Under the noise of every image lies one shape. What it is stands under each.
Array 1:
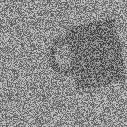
cup
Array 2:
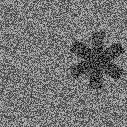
asterisk
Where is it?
middle right
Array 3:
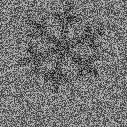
snowflake
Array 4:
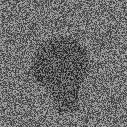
light bulb
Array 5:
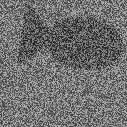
fish
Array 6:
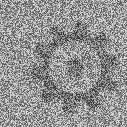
gear
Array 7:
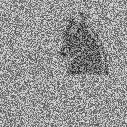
chess knight
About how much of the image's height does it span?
half
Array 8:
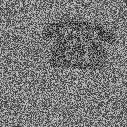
telephone
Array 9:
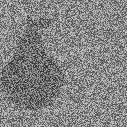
pear
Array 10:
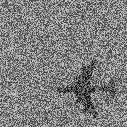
airplane
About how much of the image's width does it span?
half
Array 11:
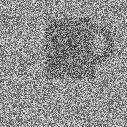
cup
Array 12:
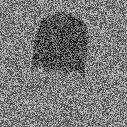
ghost
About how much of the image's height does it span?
half
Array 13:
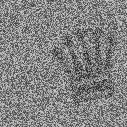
chess queen
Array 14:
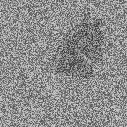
chess knight
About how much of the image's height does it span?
half
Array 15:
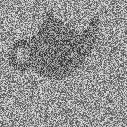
teapot
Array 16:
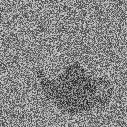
teapot
